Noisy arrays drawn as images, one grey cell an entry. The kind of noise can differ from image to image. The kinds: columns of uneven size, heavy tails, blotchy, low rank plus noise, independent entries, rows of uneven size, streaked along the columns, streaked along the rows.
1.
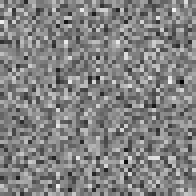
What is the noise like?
low rank plus noise
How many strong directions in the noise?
five to eight
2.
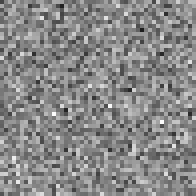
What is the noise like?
independent entries
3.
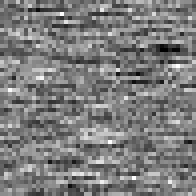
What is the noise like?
streaked along the rows
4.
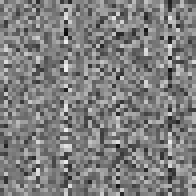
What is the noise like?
columns of uneven size
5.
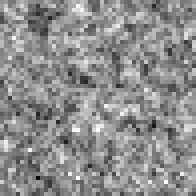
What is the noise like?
blotchy
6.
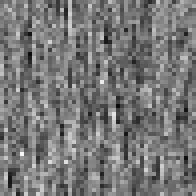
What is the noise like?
streaked along the columns
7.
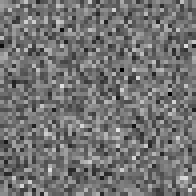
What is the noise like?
independent entries
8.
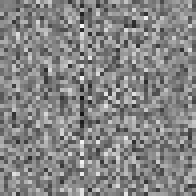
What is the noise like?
columns of uneven size
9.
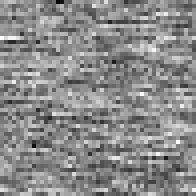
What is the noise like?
streaked along the rows
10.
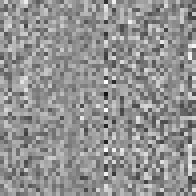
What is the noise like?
columns of uneven size
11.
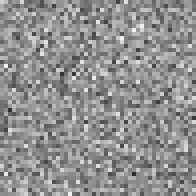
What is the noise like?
independent entries
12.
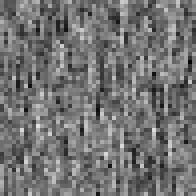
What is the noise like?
streaked along the columns
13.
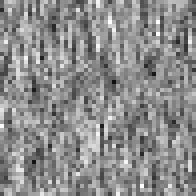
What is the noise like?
streaked along the columns
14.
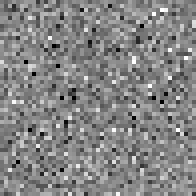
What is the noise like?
heavy tails
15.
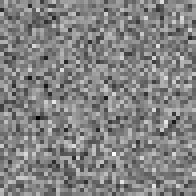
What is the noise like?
independent entries
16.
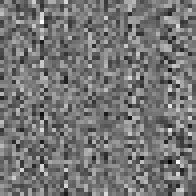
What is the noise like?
columns of uneven size
